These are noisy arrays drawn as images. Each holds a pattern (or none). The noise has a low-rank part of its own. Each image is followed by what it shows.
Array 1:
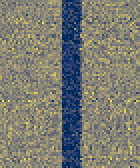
one band of columns
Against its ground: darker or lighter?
darker
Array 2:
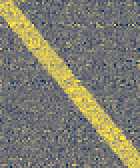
a diagonal band
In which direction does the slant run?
top left to bottom right
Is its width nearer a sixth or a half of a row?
a sixth
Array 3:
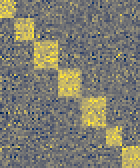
blocks along the diagonal
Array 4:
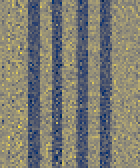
bands of columns
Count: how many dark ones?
4
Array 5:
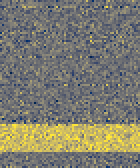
one band of rows
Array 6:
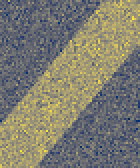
a diagonal band
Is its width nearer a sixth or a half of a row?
a half
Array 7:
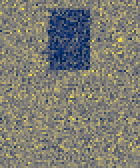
one block
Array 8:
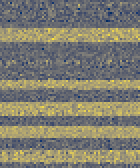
bands of rows
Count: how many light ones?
5
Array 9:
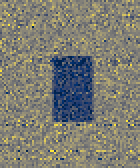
one block
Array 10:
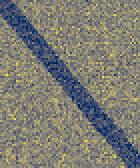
a diagonal band
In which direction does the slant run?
top left to bottom right
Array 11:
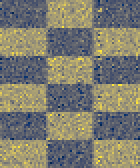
a checkerboard
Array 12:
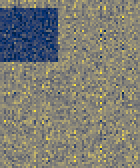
one block
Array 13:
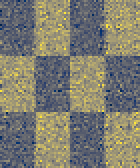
a checkerboard
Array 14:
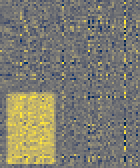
one block
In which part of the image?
bottom left
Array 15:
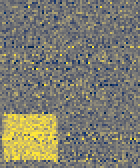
one block
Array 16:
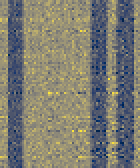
bands of columns
